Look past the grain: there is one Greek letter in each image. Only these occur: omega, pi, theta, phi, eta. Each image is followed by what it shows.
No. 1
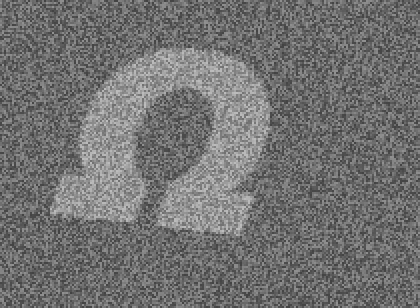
light omega
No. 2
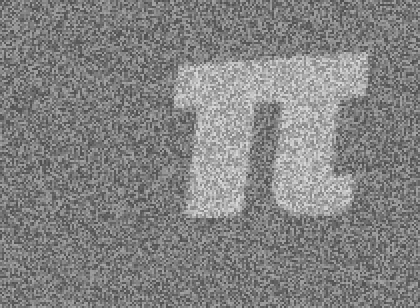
light pi
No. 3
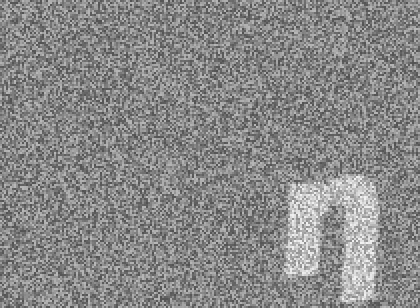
light eta, bottom right
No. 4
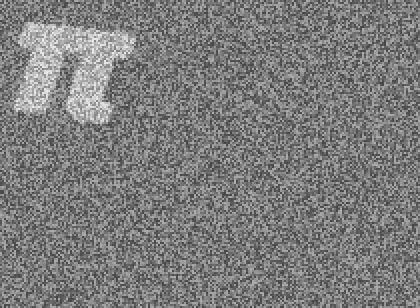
light pi, top left
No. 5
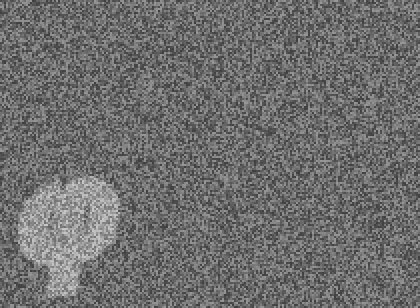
light phi, bottom left
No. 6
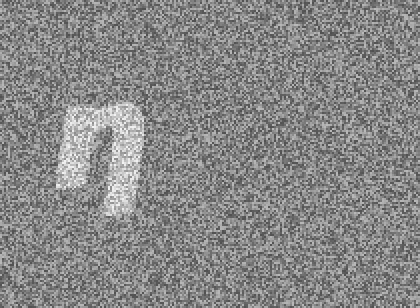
light eta, middle left
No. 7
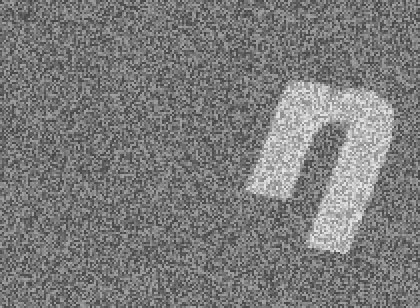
light eta
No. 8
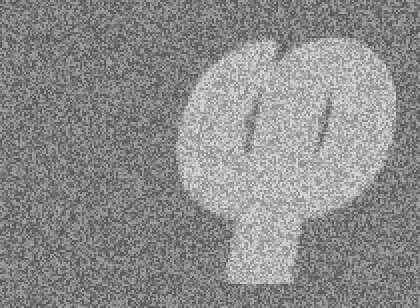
light phi
